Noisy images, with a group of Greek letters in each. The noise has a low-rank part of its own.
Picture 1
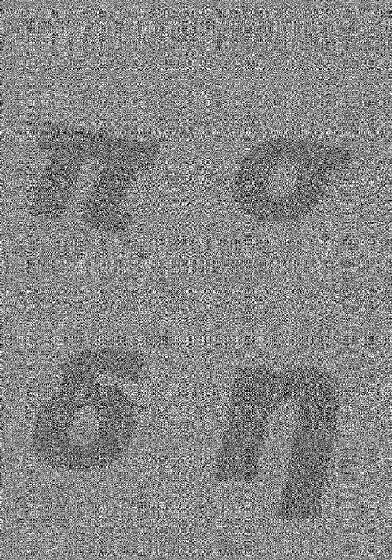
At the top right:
sigma
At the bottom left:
delta
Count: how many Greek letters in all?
4
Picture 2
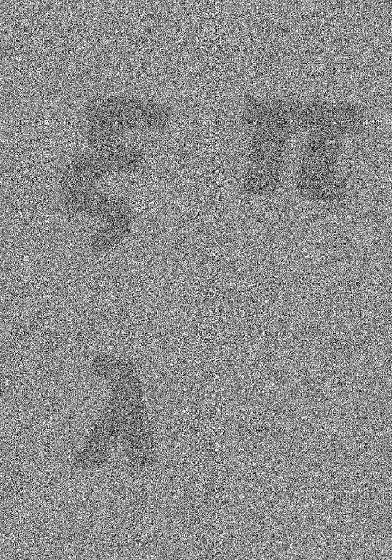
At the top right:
pi
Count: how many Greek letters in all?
3
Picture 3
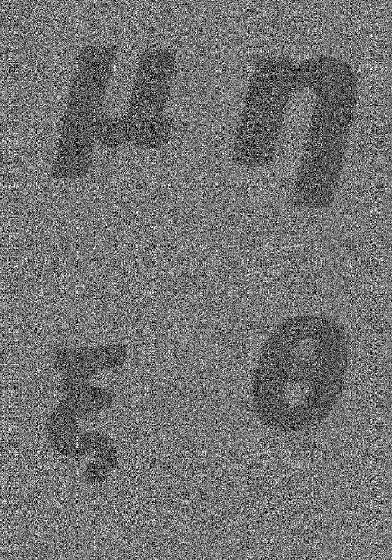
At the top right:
eta
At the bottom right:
theta
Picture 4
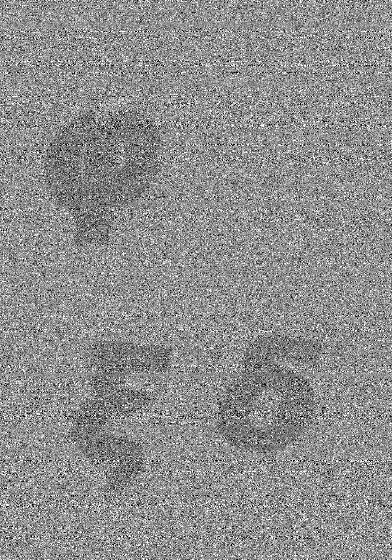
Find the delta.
bottom right
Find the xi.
bottom left
